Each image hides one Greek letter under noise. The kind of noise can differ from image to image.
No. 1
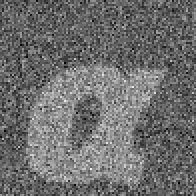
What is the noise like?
independent entries
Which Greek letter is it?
alpha
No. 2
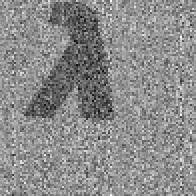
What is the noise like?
columns of uneven size
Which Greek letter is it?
lambda
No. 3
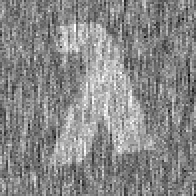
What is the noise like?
streaked along the columns
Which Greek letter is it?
lambda
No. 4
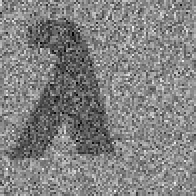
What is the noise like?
low rank plus noise
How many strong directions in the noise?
five to eight
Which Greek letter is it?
lambda
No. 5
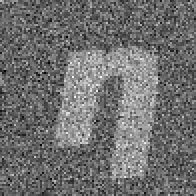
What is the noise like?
independent entries
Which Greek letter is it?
eta
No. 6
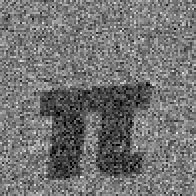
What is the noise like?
low rank plus noise
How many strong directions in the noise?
three or four
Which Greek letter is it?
pi
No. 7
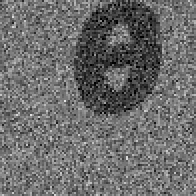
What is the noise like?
independent entries
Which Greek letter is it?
theta
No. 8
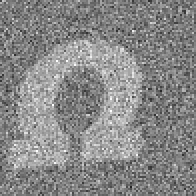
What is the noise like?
low rank plus noise
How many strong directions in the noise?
three or four
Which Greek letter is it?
omega
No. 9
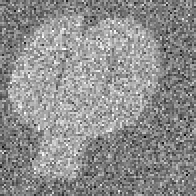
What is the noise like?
independent entries
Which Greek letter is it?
phi
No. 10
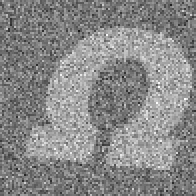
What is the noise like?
independent entries
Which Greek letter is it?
omega
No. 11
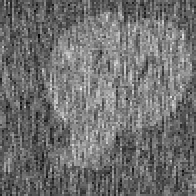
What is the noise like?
streaked along the columns
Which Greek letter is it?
phi
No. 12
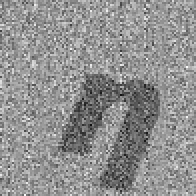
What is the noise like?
columns of uneven size
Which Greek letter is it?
eta
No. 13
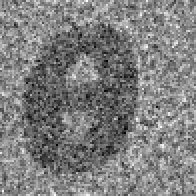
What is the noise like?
blotchy
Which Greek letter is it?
theta
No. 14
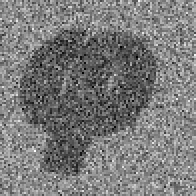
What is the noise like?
independent entries
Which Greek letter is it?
phi
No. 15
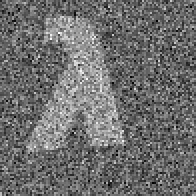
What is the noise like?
independent entries
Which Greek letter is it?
lambda
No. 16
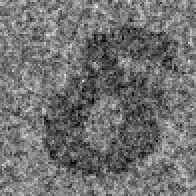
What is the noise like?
blotchy
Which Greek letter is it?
delta
